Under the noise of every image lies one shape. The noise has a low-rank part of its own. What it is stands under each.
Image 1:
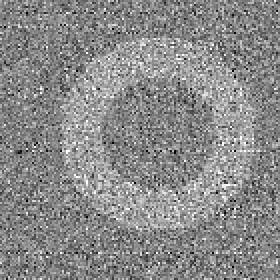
ring
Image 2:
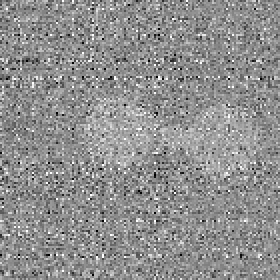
dumbbell
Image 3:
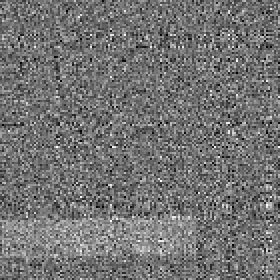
bar
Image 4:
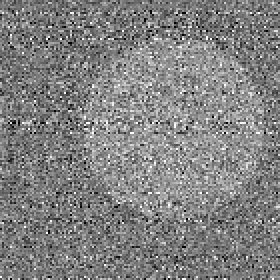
disc
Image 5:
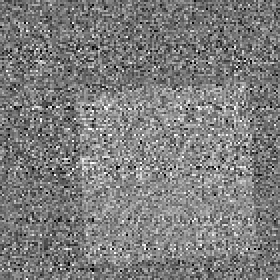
square
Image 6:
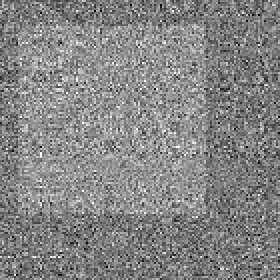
square
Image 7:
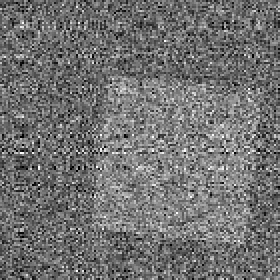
square
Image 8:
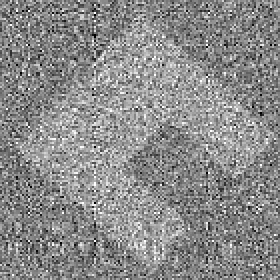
square with a notch
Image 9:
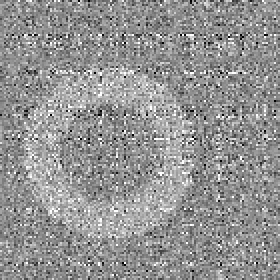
ring
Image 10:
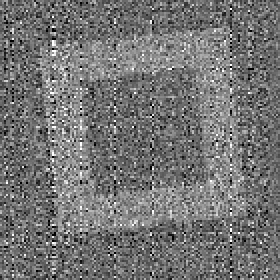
square frame
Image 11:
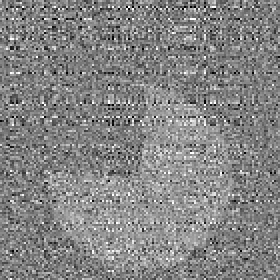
disc with a wedge cut out
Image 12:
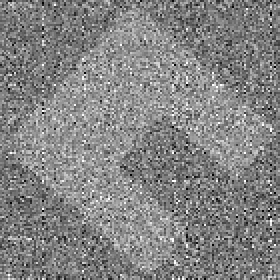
square with a notch
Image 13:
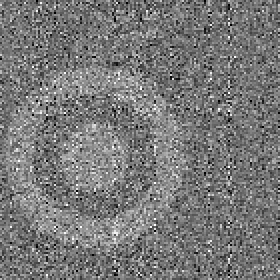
bullseye
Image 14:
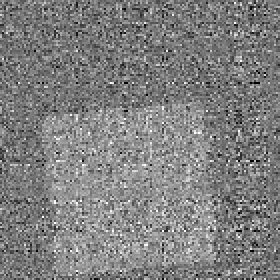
square
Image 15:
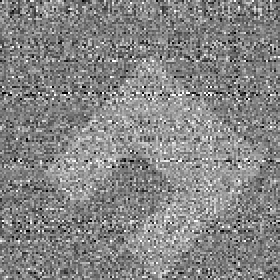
square with a notch
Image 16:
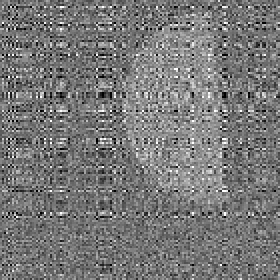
half disc
